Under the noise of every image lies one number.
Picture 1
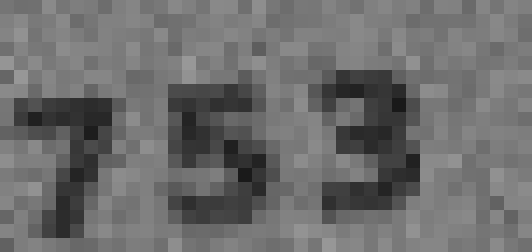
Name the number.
753
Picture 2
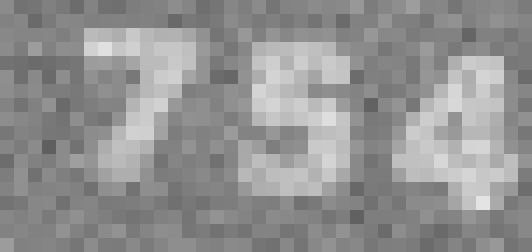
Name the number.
754
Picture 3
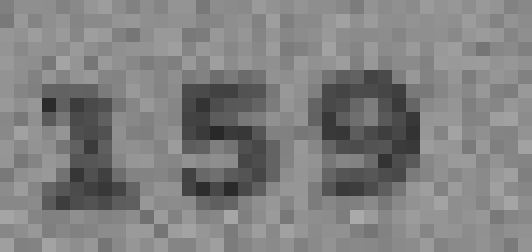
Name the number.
159
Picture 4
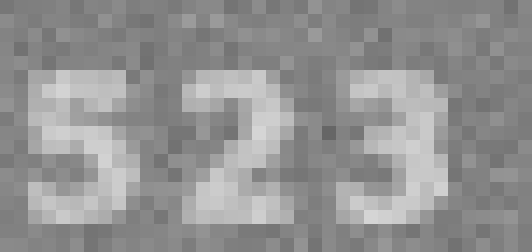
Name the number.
523
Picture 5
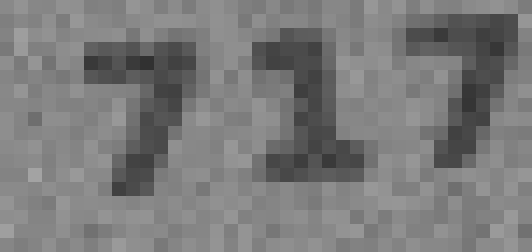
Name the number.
717
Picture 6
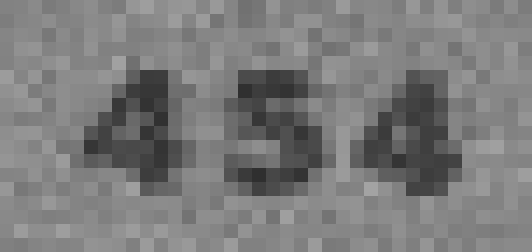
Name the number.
454
